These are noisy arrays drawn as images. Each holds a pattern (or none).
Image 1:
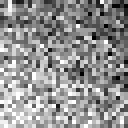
a smooth slope
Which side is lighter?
bottom left
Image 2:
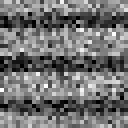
horizontal stripes
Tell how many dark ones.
3
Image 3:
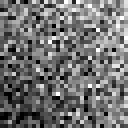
a smooth slope
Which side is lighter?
top right
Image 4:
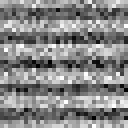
horizontal stripes
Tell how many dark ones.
5
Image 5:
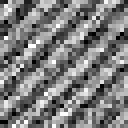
diagonal stripes
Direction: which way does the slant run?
bottom left to top right
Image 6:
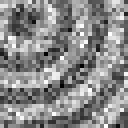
rings round one point
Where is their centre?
top left
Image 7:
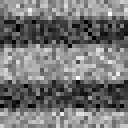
horizontal stripes
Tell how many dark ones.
2
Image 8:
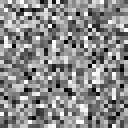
only noise
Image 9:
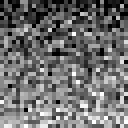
a smooth slope
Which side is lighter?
bottom
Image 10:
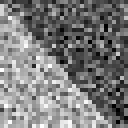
a sharp edge
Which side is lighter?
bottom left
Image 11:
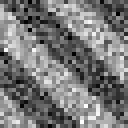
diagonal stripes
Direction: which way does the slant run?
top left to bottom right
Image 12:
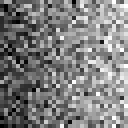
a smooth slope
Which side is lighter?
right
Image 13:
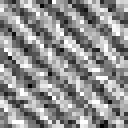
diagonal stripes
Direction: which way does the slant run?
top left to bottom right
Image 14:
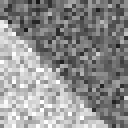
a sharp edge
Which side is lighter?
bottom left
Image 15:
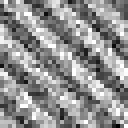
diagonal stripes
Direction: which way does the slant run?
top left to bottom right
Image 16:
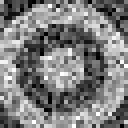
rings round one point
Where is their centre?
centre
